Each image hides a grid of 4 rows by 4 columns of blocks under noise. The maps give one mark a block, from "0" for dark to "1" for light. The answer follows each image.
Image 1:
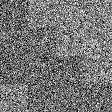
0 1 1 1
0 0 1 1
0 0 0 1
1 0 0 0
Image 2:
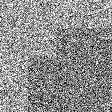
1 1 1 1
1 1 0 0
1 0 0 0
1 0 0 0
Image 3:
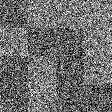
0 1 1 1
1 0 0 1
0 1 0 1
0 1 0 0
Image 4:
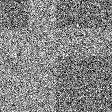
0 1 0 0
1 1 1 1
1 1 0 0
1 1 0 0
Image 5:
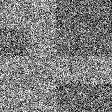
1 1 0 0
0 1 0 0
1 1 1 1
1 1 0 0
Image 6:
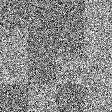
0 0 0 1
1 0 0 1
1 0 1 1
0 1 0 1
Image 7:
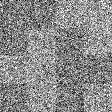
0 0 1 1
0 1 0 1
1 1 0 0
0 1 0 1
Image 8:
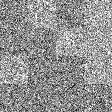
0 1 0 1
0 0 1 1
1 0 0 1
0 0 0 0
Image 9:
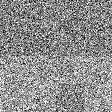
0 0 0 0
0 0 0 0
1 1 1 1
1 1 0 1
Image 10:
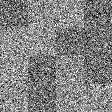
0 1 1 0
1 1 0 0
1 0 1 0
1 0 1 1
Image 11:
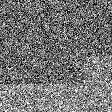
0 0 0 0
0 0 0 0
0 0 0 1
1 1 1 1
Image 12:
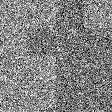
1 1 0 1
1 0 0 0
1 1 0 0
1 1 0 0
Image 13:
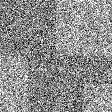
0 0 1 1
0 0 1 1
1 0 0 0
1 0 0 1
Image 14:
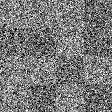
1 1 1 0
0 0 1 0
1 1 0 1
1 0 1 0
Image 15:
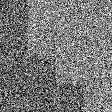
0 1 1 1
0 1 1 1
0 0 1 1
0 0 0 1
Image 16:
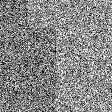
0 1 1 1
0 0 1 1
0 0 1 1
0 0 1 1
